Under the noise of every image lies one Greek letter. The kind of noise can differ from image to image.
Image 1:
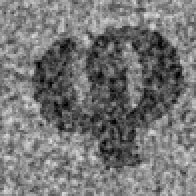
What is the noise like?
blotchy
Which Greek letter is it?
phi
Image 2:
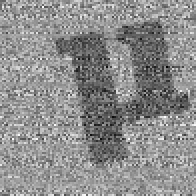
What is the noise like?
rows of uneven size
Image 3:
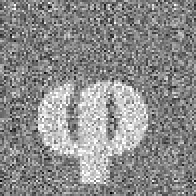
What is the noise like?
low rank plus noise
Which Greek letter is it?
phi
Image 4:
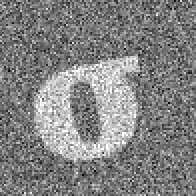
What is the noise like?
independent entries
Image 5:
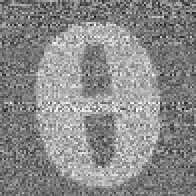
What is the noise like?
rows of uneven size
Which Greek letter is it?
theta
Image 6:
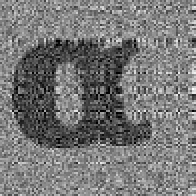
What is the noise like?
low rank plus noise
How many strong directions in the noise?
one
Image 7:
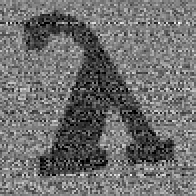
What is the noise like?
rows of uneven size
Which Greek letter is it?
lambda
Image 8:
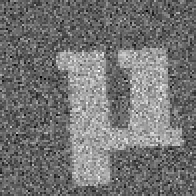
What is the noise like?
independent entries
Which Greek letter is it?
mu
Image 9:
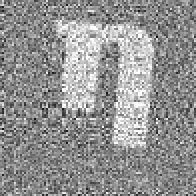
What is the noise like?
low rank plus noise
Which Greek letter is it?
eta
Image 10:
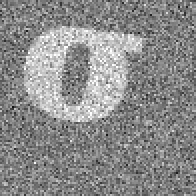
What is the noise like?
independent entries
